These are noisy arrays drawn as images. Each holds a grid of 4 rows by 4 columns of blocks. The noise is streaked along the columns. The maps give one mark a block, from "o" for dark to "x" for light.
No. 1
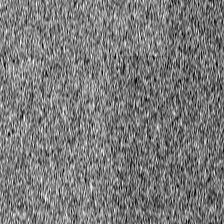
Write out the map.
x x x o
x x o o
x x o o
x x o o
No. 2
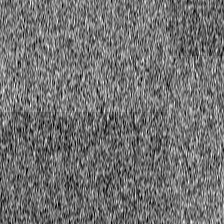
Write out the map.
x x x o
x x x x
o o o x
o o o x
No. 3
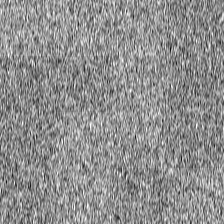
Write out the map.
x x x o
o o x o
o x x o
o x o x
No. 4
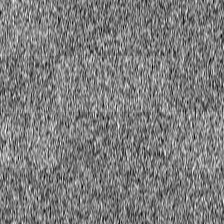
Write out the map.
x o o o
o x x o
x o o x
o o o o
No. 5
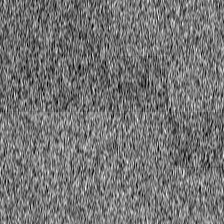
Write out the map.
o o x x
o o o x
x x x o
x x x x
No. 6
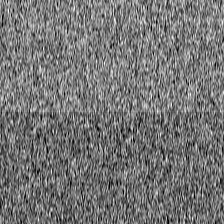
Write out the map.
x x x x
x x x x
o o o o
o o o o
